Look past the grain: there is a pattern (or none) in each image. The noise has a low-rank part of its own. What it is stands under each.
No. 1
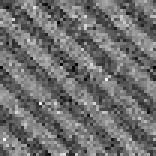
diagonal stripes
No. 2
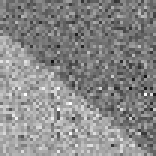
a sharp edge
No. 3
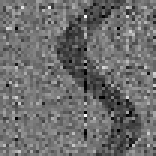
a wavy band
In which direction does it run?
top to bottom
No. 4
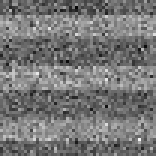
horizontal stripes
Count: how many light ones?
3
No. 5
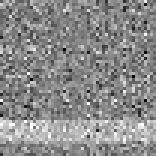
one horizontal stripe
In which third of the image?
bottom
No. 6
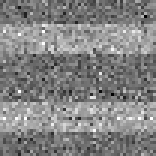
horizontal stripes
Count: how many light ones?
2
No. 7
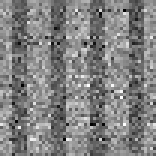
vertical stripes
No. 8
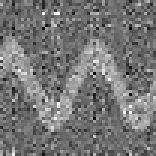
a wavy band
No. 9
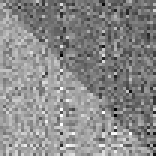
a sharp edge
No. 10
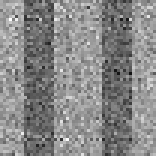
vertical stripes
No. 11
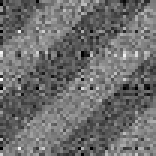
diagonal stripes
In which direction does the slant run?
bottom left to top right
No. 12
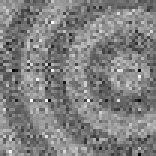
rings round one point
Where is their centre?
middle right
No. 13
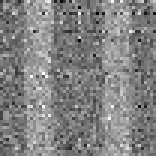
vertical stripes
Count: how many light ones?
2
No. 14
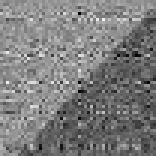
a sharp edge
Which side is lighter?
top left
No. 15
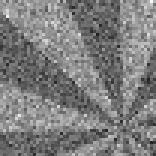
spokes from one point
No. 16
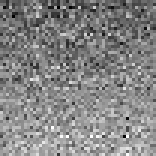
a smooth slope
